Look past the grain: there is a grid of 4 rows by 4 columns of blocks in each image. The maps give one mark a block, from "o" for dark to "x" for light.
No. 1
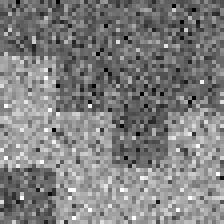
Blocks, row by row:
o o o o
x o o o
x x o x
o x x x
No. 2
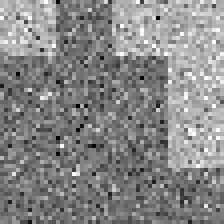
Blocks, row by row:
x o x x
o o o x
o o o x
o o o o
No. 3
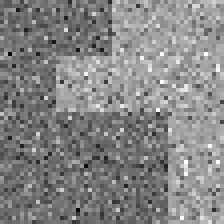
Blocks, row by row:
o o x x
o x x x
o o o x
o o o x
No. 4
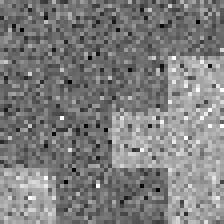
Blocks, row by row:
o o o o
o o o x
o o x x
x o o x
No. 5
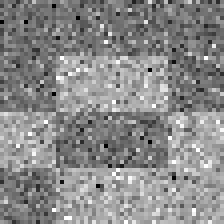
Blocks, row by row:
o o o o
o x x o
x o o x
o x x x
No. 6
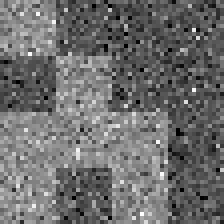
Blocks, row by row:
x o o o
o x o o
x x x o
x o x o
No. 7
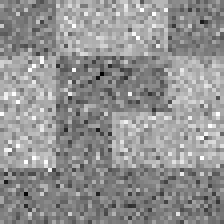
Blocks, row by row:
o x x o
x o o x
x o x x
o o o o
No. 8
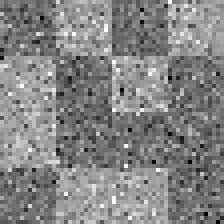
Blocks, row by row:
o x o x
x o x o
x o o o
o x x o
